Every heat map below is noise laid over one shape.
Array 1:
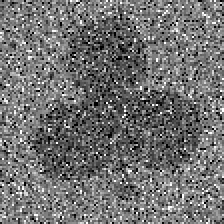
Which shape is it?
club
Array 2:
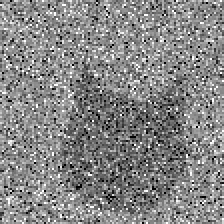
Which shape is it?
cat's head
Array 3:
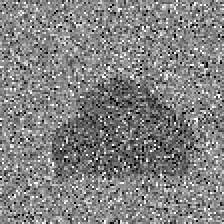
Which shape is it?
cloud
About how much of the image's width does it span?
two thirds
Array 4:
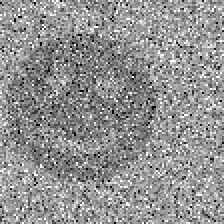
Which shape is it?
smiling face
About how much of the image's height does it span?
two thirds
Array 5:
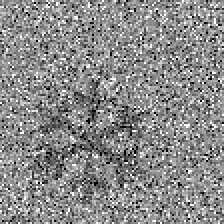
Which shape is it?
snowflake
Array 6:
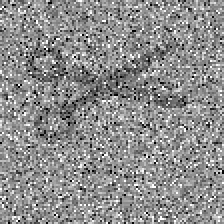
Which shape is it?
pair of scissors
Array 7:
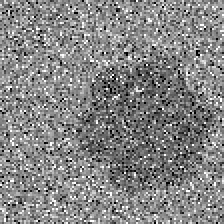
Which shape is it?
flower
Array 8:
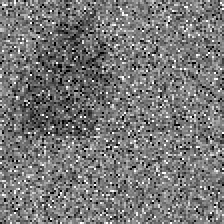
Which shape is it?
chess knight
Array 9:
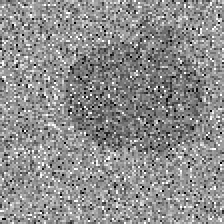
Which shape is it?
apple
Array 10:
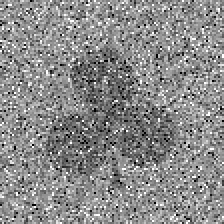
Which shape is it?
club
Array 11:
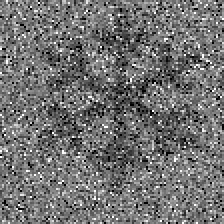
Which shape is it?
snowflake
